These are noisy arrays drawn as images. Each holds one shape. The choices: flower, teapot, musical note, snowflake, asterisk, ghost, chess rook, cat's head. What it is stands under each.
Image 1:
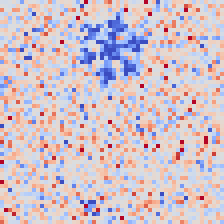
snowflake
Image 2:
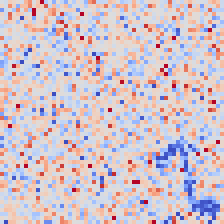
musical note
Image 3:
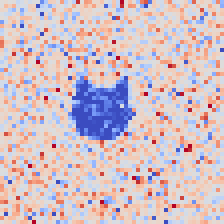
cat's head
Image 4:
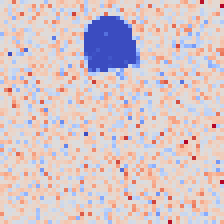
ghost
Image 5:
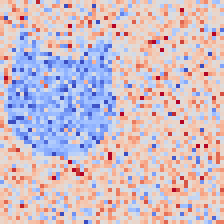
cat's head
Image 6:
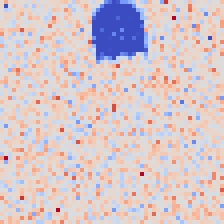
ghost
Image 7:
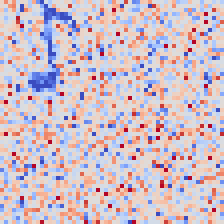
musical note
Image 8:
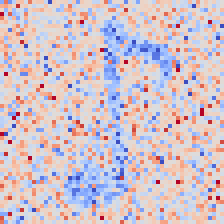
musical note
